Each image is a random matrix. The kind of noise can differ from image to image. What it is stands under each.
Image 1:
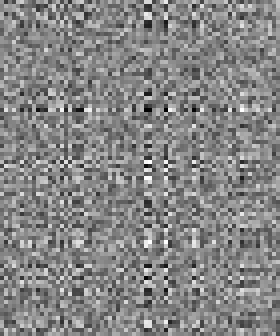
low rank plus noise
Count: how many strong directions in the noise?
one
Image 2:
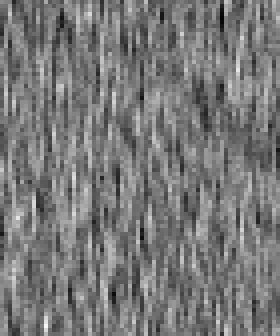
streaked along the columns
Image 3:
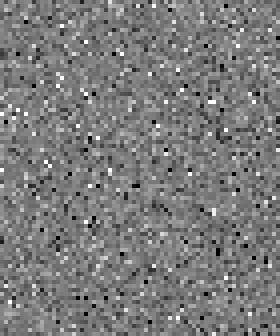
heavy tails
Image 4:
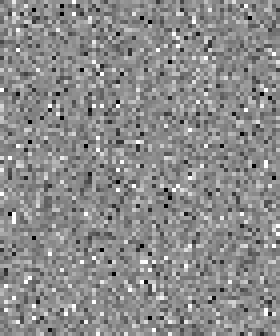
heavy tails
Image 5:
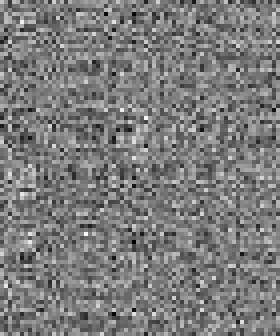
low rank plus noise
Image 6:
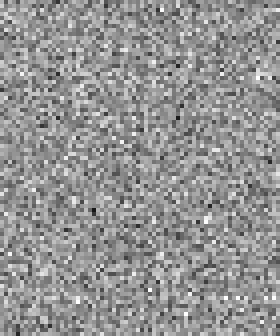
independent entries
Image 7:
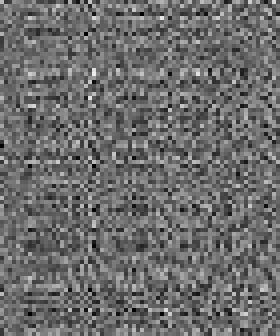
low rank plus noise
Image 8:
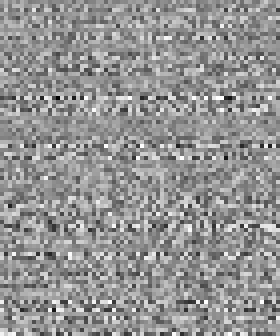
rows of uneven size
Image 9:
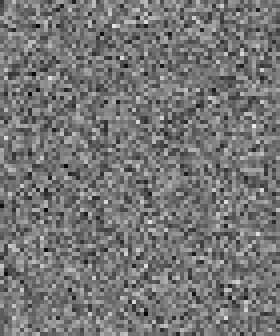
independent entries
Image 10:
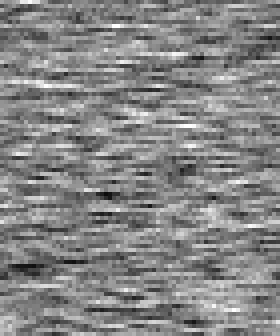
streaked along the rows
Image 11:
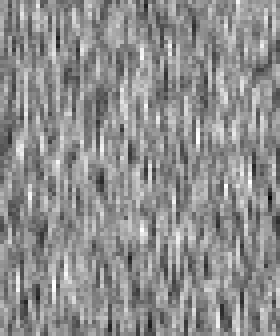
streaked along the columns
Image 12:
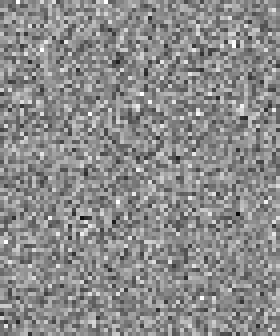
independent entries
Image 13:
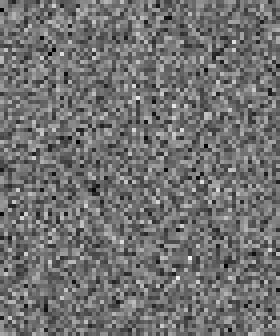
independent entries
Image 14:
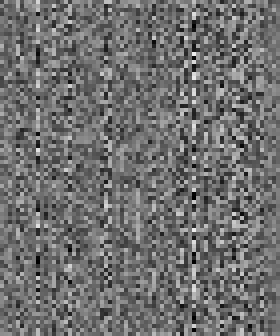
columns of uneven size
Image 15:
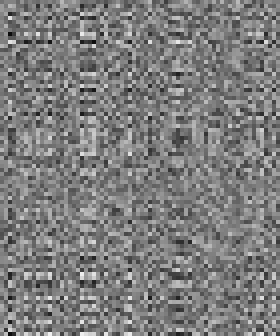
low rank plus noise
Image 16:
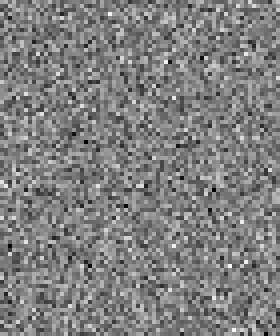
independent entries
